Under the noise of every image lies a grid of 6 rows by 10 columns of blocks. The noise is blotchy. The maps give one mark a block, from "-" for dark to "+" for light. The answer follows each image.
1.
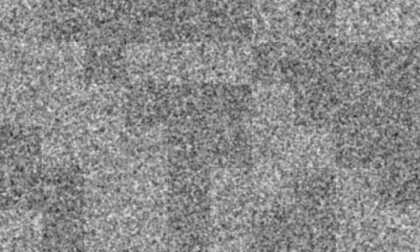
+ - - - - - + - + +
+ + - + + + - - - -
+ + + - - - + - - -
- + + + - - + + - -
- - + + - + + - + -
+ - + + - + - - + +
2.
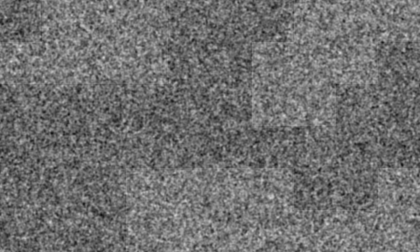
- + + + - - - + + +
+ + + + - - + + + -
- - - - - - + + - -
- - - - - - - - - -
- - - + + + + - - +
- - - + + + + + + +
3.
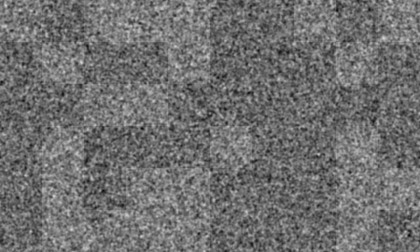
+ - + + + - - + - +
- + - - + - - - + -
- - + + - - - - - -
- + - - - + - - + -
- + - + + - - - + +
- + + + + - - - + -
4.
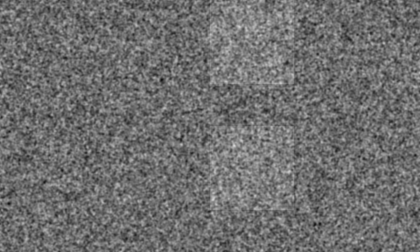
- - - - - + + - - -
- - - - - + + - - -
- - - - - - - - - -
- - - - - + + - - -
- - - - - + + - - -
- - - - - - - - - -
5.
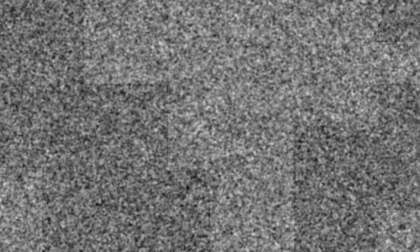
- - + + + + + + + -
- - + + + + + + + +
- - - - + + + + + -
- - - - + + + - - -
+ - - - - + + - - -
+ - - - - + + - - +
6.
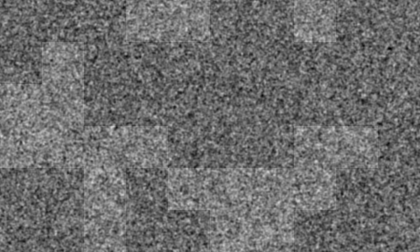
- - - + + - - + - -
- + - - - - - - - -
+ + - - - - - - - -
+ + + + - - - + + -
- - + - + + + + - -
- - + - - + + - - -
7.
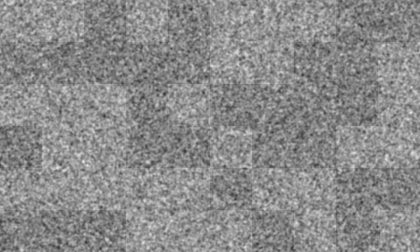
+ + - + - + + + - -
- - - - - + + - - +
+ + + - + - - - - +
- + + - - + - - + +
+ + + + + - + + - -
- - - + + + - + - +
